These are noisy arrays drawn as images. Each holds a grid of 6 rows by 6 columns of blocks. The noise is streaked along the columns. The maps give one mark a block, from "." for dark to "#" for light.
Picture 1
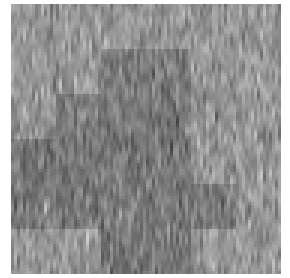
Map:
######
##..##
#...##
....##
.....#
##..##
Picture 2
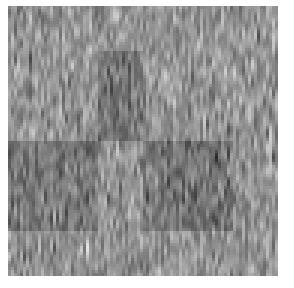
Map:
######
##.###
##.###
..#..#
..#..#
######
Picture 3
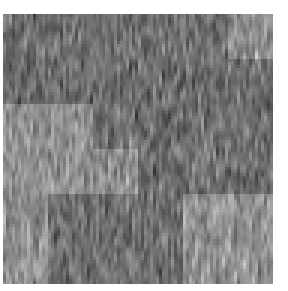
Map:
.....#
......
##....
###...
#...##
#...##
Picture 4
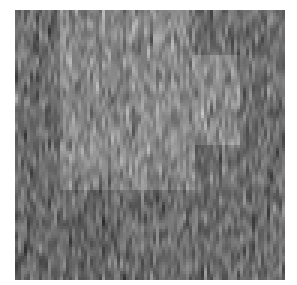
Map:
.###..
.####.
.####.
.###..
......
......
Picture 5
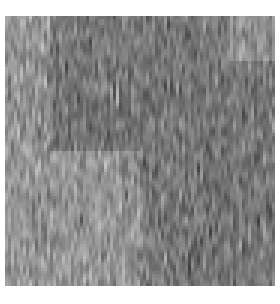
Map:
#....#
#.....
#.....
###...
###...
###...
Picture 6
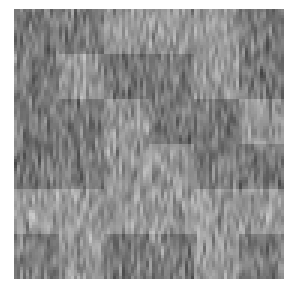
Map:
..###.
.#..#.
..#..#
..##..
######
.#..#.
